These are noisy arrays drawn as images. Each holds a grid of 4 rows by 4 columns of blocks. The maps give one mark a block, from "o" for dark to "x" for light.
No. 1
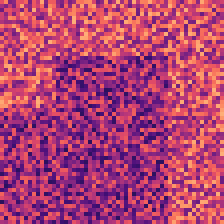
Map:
x x x x
x o o x
o o o x
o o o x
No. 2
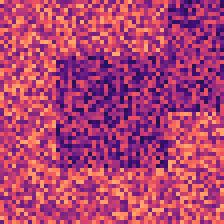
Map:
x x x o
x o o o
x o o x
x x x x
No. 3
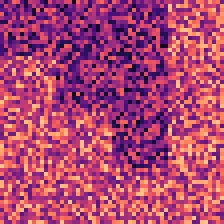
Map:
o o o x
x o o x
x x o x
x x x x
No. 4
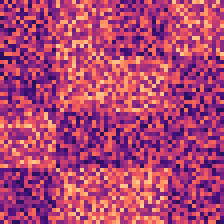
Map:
o x o x
o x x o
x o o o
o x x o
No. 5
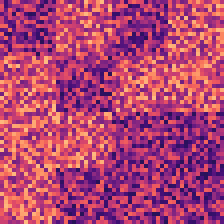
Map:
o x o x
x o x x
x x o o
x o o o
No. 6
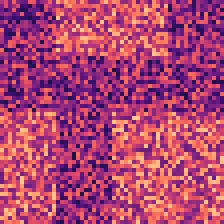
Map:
o x x o
o o o o
x o x x
x o x x
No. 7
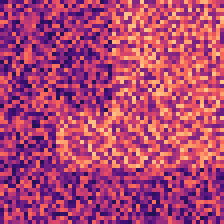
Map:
o o x x
o o x x
o x x x
o o o o
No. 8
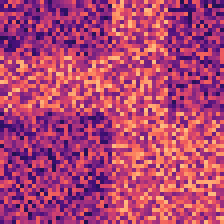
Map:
o o x o
x x x o
o o x x
o o x x
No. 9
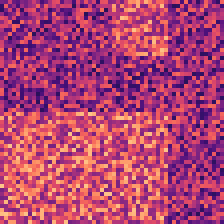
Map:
o o x o
o o o o
x x x o
x x x o
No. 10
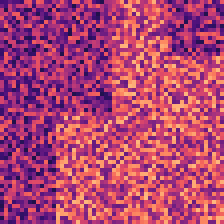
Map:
o o x o
o o x x
o x x x
o x x x
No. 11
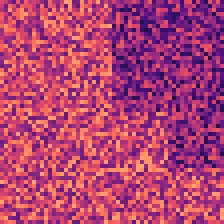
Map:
x x o o
x x o o
x x x o
x x x x
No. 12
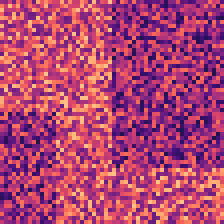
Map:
x x o o
x x o o
o x o o
o x x x
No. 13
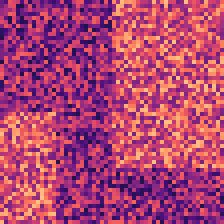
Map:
o o x x
o o x x
x o x x
x o o o
